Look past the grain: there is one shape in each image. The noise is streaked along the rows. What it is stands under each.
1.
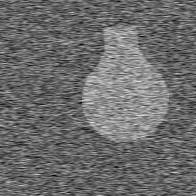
light bulb
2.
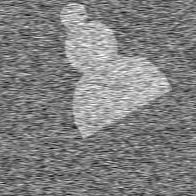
chess pawn
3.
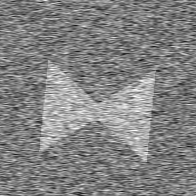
bow tie
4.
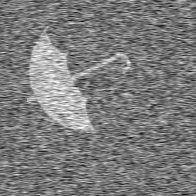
umbrella
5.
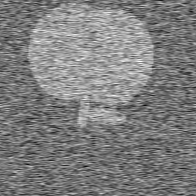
apple
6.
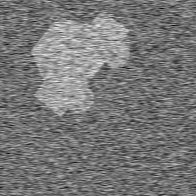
car
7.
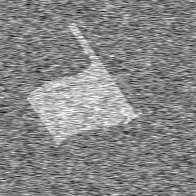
flag
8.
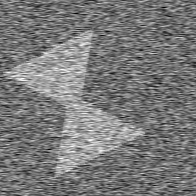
bow tie
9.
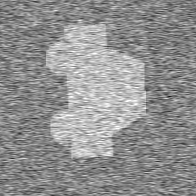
car
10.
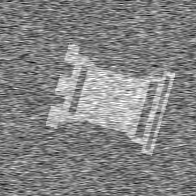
chess rook
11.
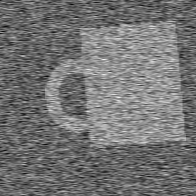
cup
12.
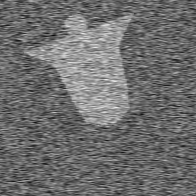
bell
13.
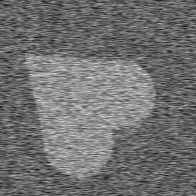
heart
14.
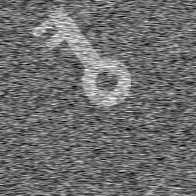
key
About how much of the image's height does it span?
half
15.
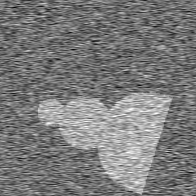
chess pawn
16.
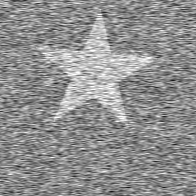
star
